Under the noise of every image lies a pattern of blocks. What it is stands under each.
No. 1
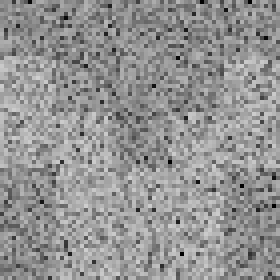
left and right mirror each other
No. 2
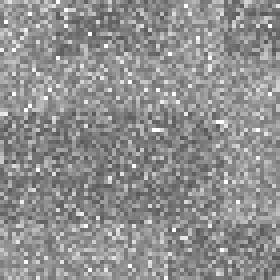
no symmetry
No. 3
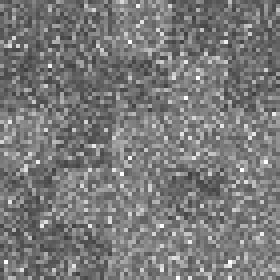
mirrored about the diagonal from the top left
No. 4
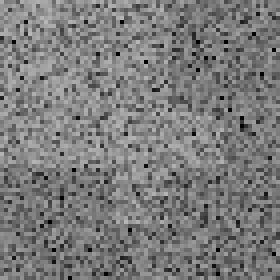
mirrored about the diagonal from the top left
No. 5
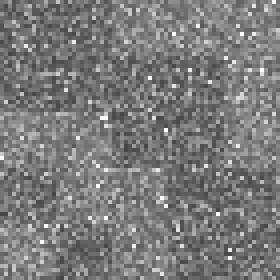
mirrored about the diagonal from the bottom left
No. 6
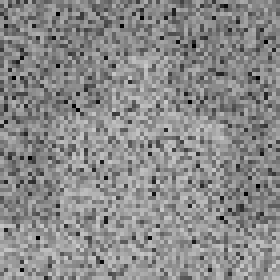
left and right mirror each other
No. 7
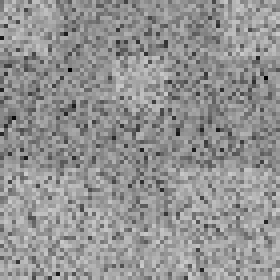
left and right mirror each other
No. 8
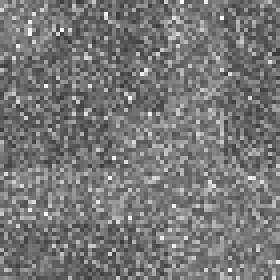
mirrored about the diagonal from the top left
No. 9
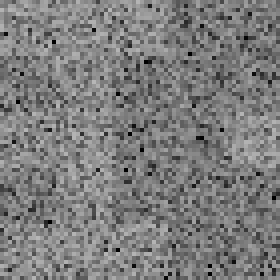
top and bottom mirror each other
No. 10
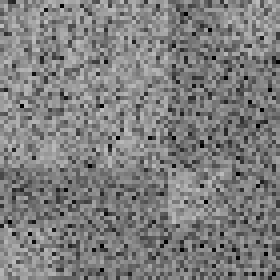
mirrored about the diagonal from the top left
